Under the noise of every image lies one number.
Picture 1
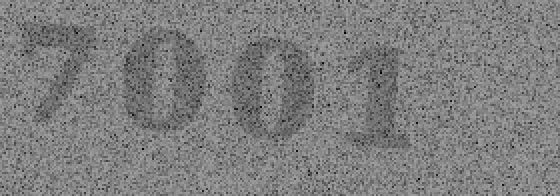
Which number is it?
7001
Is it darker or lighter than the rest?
darker
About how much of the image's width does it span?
two thirds
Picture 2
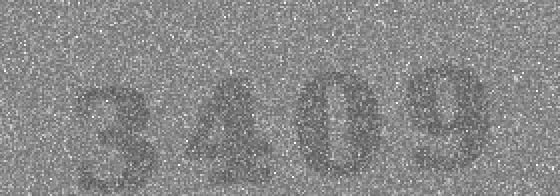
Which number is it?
3409
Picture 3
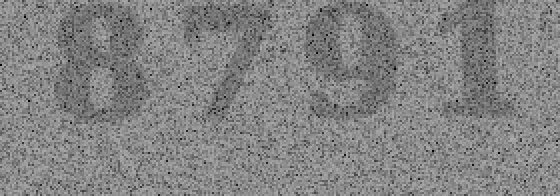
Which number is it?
8791
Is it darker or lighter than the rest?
darker
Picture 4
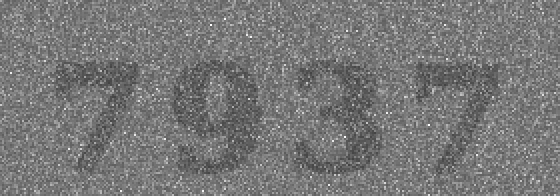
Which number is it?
7937
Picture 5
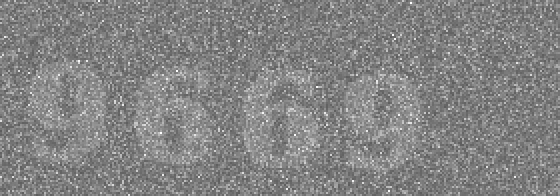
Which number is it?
9669
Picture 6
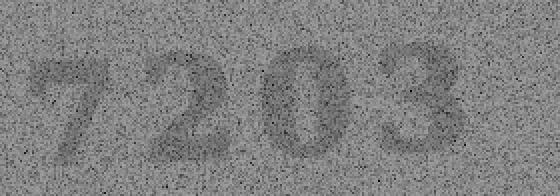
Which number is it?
7203
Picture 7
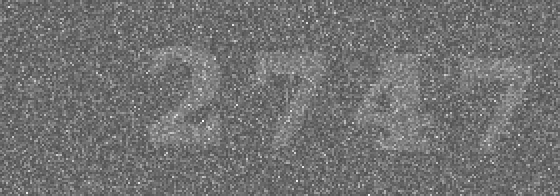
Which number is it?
2747
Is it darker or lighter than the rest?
lighter
